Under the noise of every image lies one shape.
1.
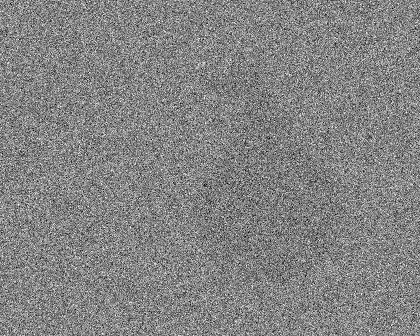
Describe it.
dark pear
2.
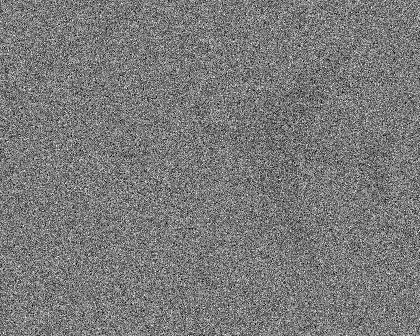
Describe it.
dark airplane
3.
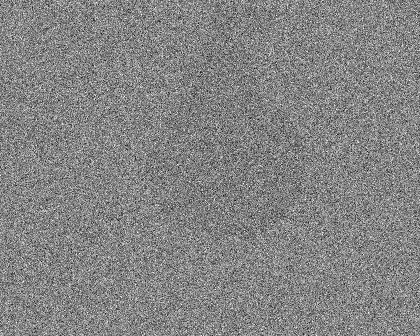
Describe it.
dark pear
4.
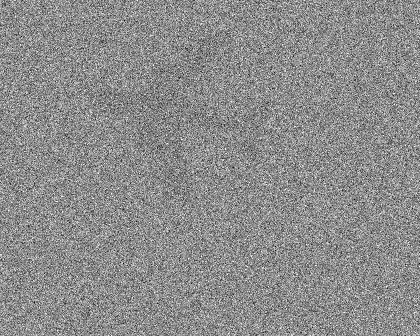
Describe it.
dark airplane
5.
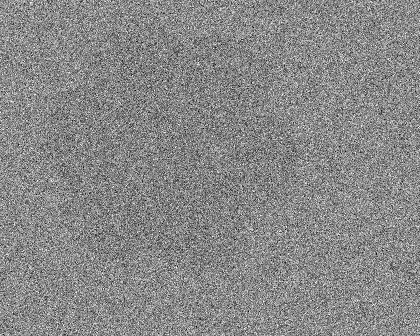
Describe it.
dark flower
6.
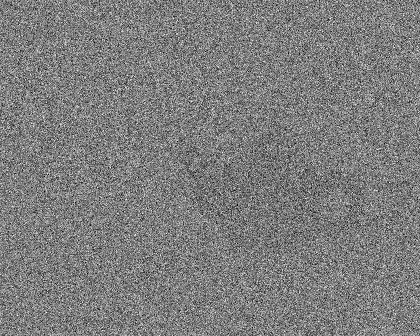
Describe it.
dark teapot
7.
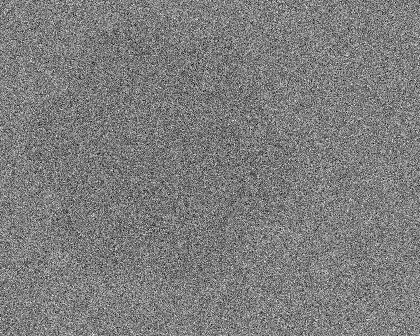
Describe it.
dark flower
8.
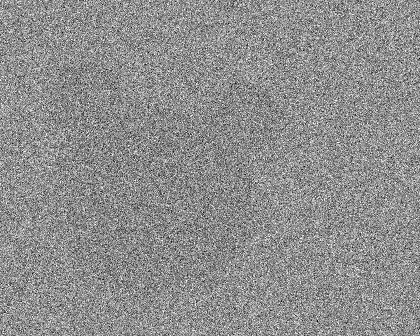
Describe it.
dark bear's head
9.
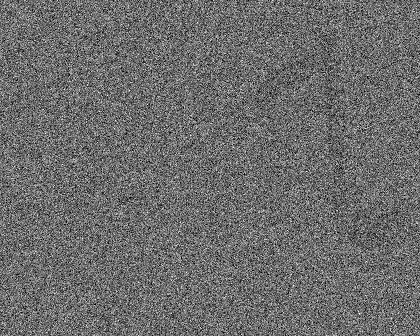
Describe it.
dark musical note
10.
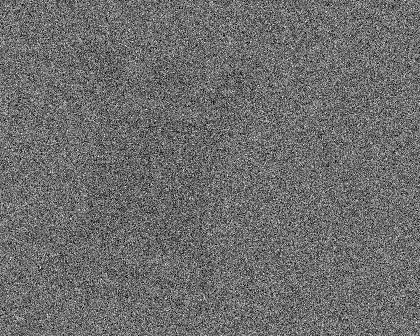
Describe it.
dark chess rook
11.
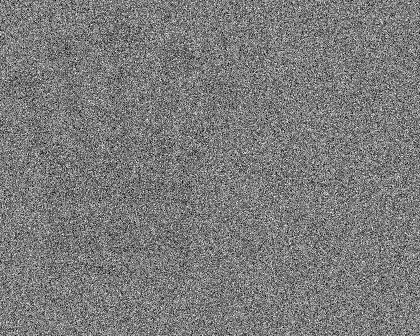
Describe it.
dark chess queen
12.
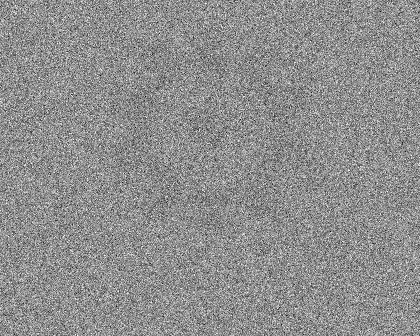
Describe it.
dark gear
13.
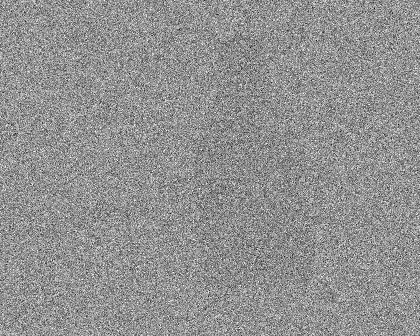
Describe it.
dark bottle
